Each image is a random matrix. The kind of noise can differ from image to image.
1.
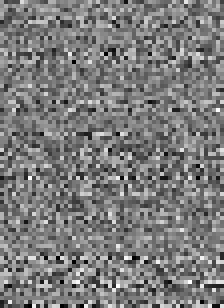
rows of uneven size
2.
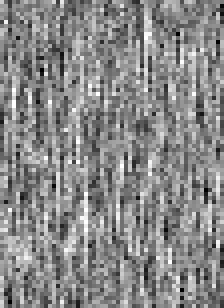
streaked along the columns
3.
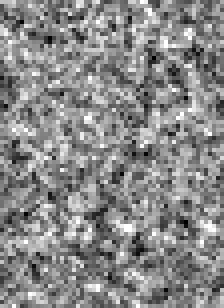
blotchy
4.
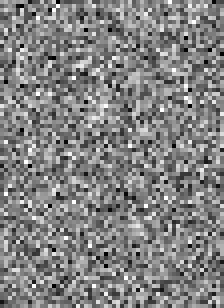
independent entries
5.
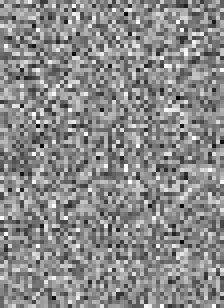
low rank plus noise
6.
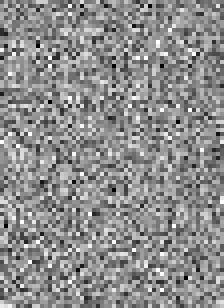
low rank plus noise
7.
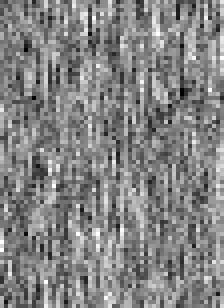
streaked along the columns
